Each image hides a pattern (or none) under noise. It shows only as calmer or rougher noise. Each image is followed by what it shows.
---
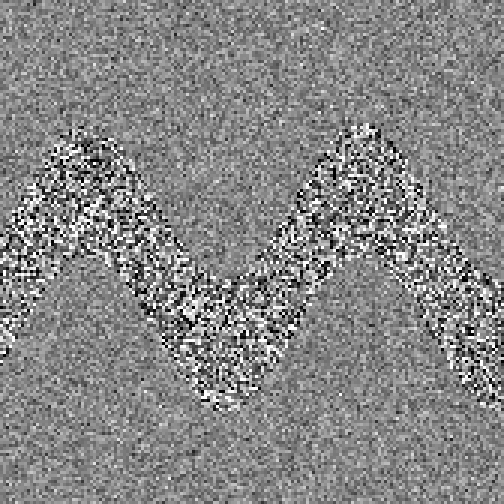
a wavy band
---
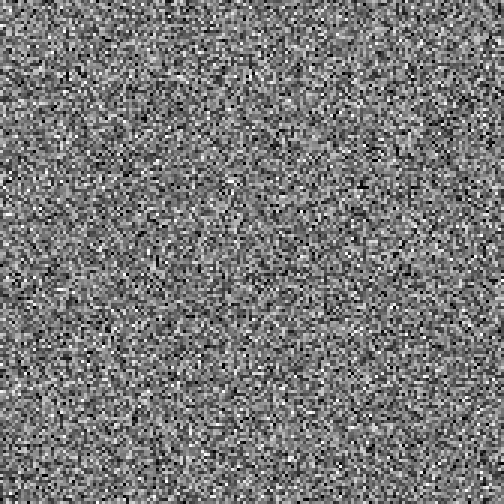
only noise
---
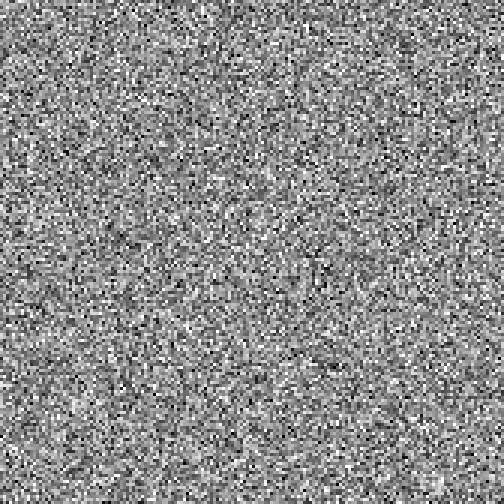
only noise
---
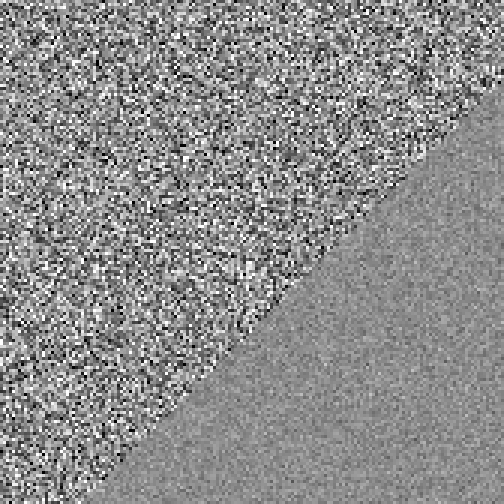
a sharp edge
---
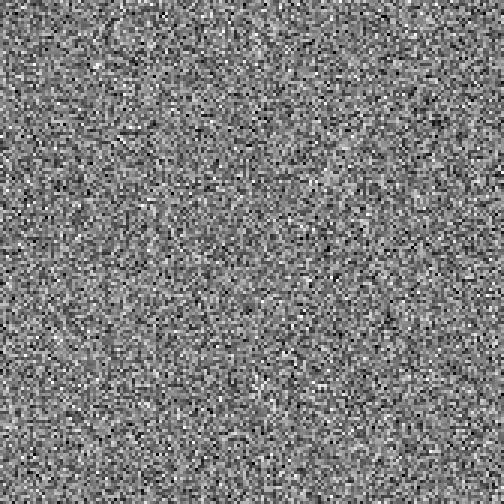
only noise
